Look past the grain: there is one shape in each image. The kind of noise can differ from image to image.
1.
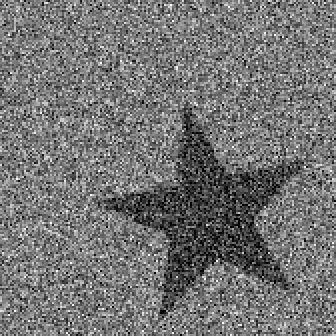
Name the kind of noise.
independent entries
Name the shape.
star
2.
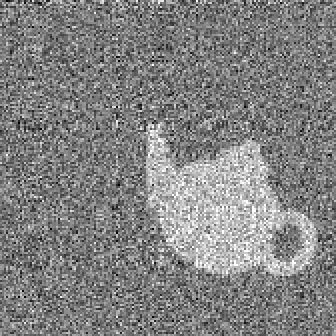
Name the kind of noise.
low rank plus noise
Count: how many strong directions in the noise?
five to eight
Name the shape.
teapot
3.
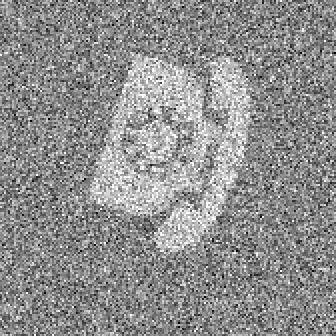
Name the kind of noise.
independent entries
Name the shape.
telephone
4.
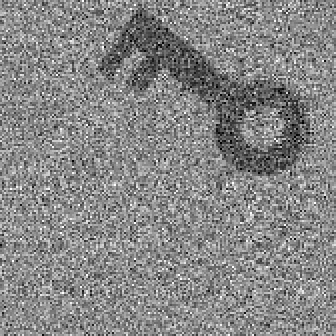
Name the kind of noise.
low rank plus noise
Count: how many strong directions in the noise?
five to eight
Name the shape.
key
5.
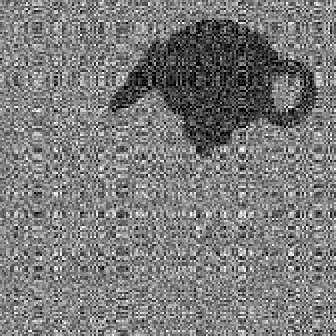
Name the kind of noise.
low rank plus noise
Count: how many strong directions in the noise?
one
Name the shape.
teapot
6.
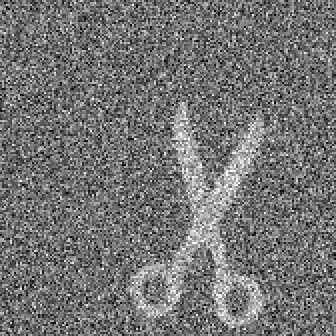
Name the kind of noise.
independent entries
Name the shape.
pair of scissors
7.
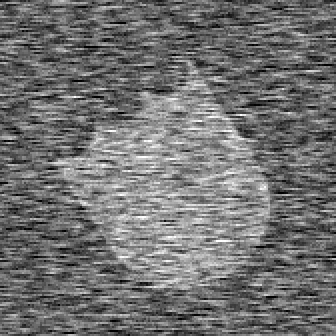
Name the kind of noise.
streaked along the rows
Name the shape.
ghost
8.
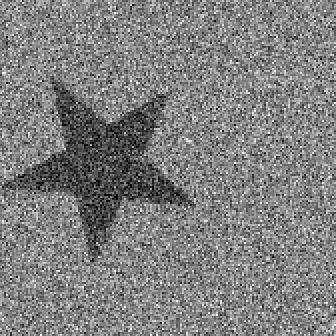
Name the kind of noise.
independent entries
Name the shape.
star
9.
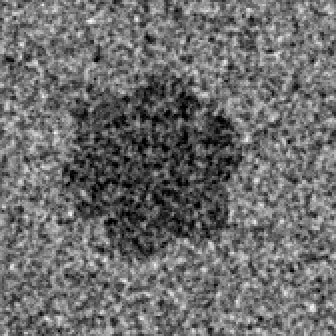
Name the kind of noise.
blotchy
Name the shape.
flower
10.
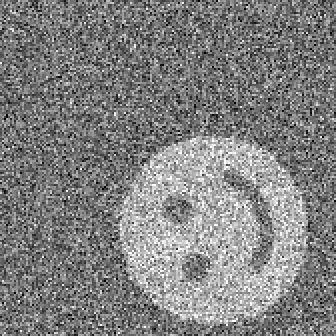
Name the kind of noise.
independent entries
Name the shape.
smiling face
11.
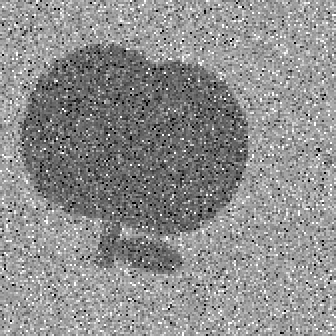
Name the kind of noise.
heavy tails
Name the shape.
apple
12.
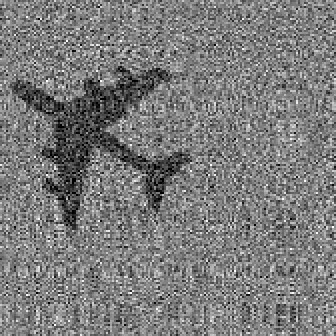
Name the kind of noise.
low rank plus noise
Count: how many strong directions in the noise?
three or four
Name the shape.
airplane
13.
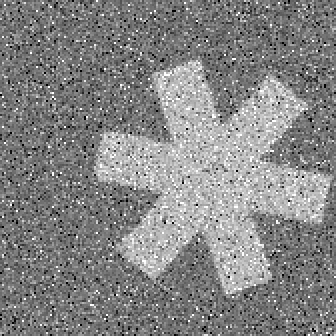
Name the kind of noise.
heavy tails
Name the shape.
asterisk
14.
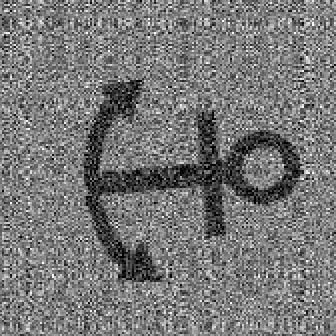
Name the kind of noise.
low rank plus noise
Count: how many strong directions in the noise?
two
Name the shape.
anchor
